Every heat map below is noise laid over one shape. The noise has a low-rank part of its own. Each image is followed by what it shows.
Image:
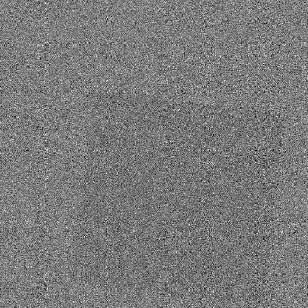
square
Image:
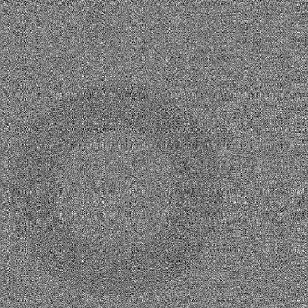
ring
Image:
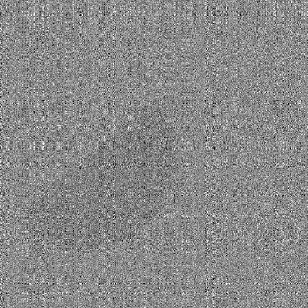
half disc
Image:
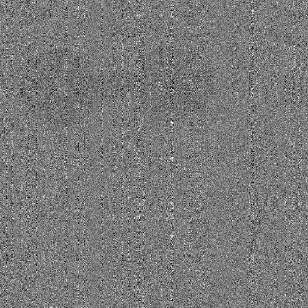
dumbbell
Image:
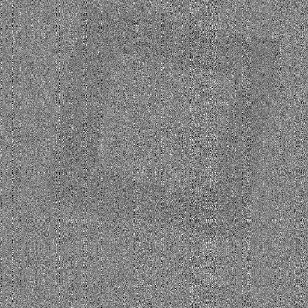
square frame
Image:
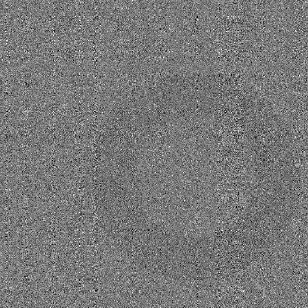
ring
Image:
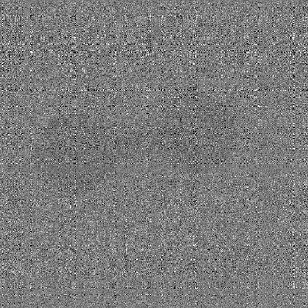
dumbbell
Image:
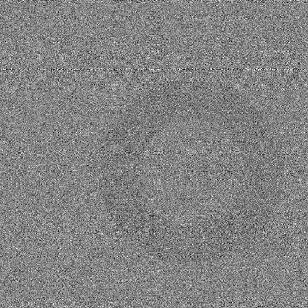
ring
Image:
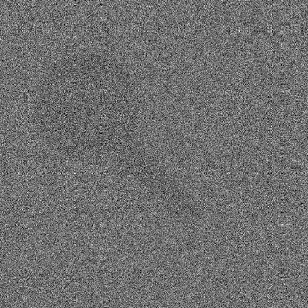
lollipop
